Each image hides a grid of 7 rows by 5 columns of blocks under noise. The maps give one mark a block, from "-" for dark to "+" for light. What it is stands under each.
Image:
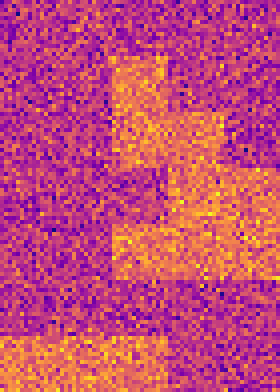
-----
--+--
--++-
---++
--+++
-----
+++--
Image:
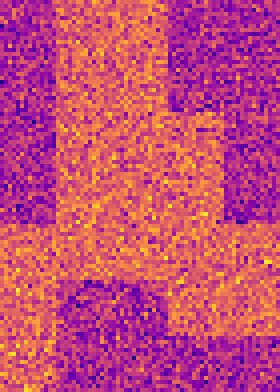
-++--
-++--
-+++-
-+++-
+++++
+--++
+----
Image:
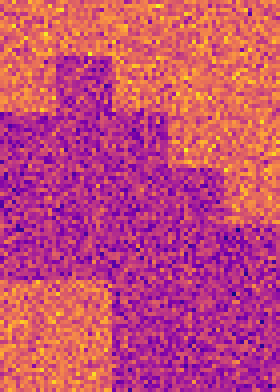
+++++
+-+++
---++
----+
-----
++---
++---
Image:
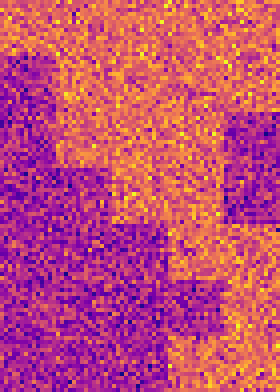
+++++
-++++
-+++-
--++-
---++
----+
---++
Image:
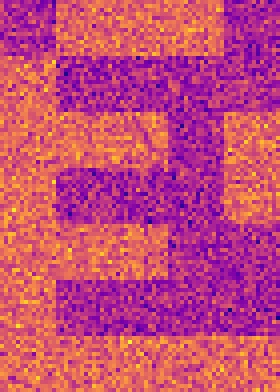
-+++-
+----
+++-+
+---+
+++--
+----
+++++
